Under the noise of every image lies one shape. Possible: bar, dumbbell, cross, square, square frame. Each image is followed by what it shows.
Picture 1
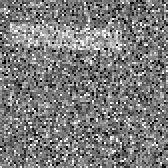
light bar
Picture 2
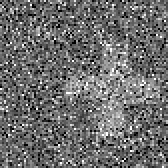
light cross
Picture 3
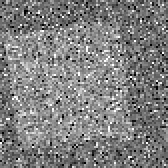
light square
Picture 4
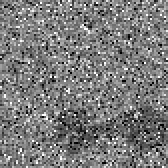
dark dumbbell
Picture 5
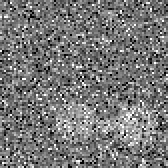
light dumbbell
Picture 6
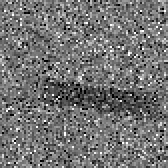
dark bar
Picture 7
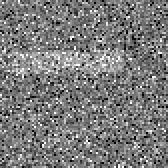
light bar
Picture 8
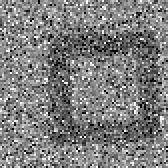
dark square frame
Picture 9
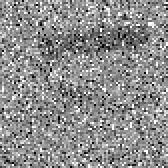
dark bar
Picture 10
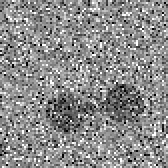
dark dumbbell
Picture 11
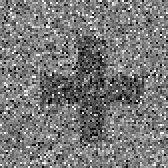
dark cross
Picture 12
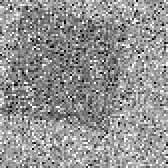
dark square
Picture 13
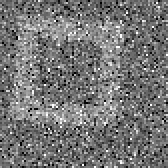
light square frame
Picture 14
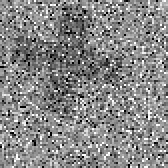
dark cross
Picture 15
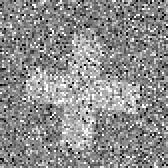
light cross
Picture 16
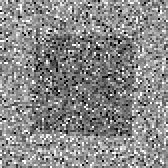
dark square
